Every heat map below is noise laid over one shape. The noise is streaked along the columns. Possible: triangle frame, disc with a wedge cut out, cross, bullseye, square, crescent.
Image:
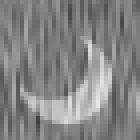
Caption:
light crescent
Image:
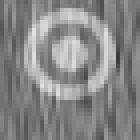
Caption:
light bullseye
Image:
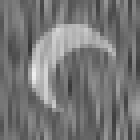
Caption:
light crescent
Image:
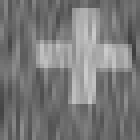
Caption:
light cross
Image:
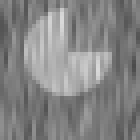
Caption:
light disc with a wedge cut out
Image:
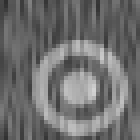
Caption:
light bullseye
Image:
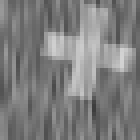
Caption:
light cross
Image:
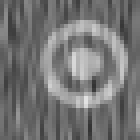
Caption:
light bullseye
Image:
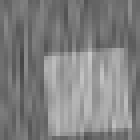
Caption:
light square
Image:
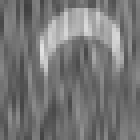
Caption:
light crescent
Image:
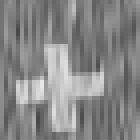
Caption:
light cross
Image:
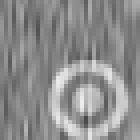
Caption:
light bullseye
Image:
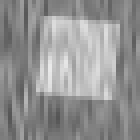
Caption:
light square
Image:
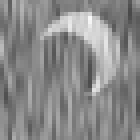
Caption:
light crescent
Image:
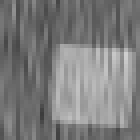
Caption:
light square
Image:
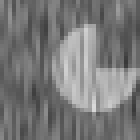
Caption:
light disc with a wedge cut out
